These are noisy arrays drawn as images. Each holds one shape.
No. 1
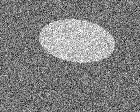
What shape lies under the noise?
ellipse
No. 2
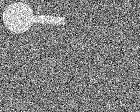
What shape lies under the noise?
lollipop
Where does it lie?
top left
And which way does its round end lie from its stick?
left
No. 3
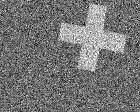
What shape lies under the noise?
cross
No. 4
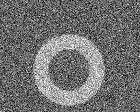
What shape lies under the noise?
ring
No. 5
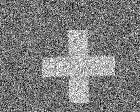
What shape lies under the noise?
cross
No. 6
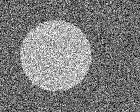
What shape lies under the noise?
disc
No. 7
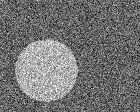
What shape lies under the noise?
disc
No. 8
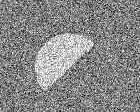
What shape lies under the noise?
half disc
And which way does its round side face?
up and left
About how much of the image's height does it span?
half
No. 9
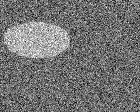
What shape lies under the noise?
ellipse
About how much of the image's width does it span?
half
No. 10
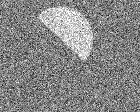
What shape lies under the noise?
half disc
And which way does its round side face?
up and right
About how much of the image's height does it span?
half
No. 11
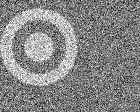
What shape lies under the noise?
bullseye
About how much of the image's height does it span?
two thirds
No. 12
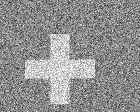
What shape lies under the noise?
cross
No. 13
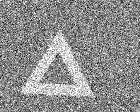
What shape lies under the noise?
triangle frame
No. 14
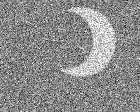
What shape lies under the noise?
crescent
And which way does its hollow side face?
left
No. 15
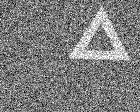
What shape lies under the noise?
triangle frame
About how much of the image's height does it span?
half
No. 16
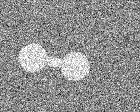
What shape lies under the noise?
dumbbell
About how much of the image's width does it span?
half
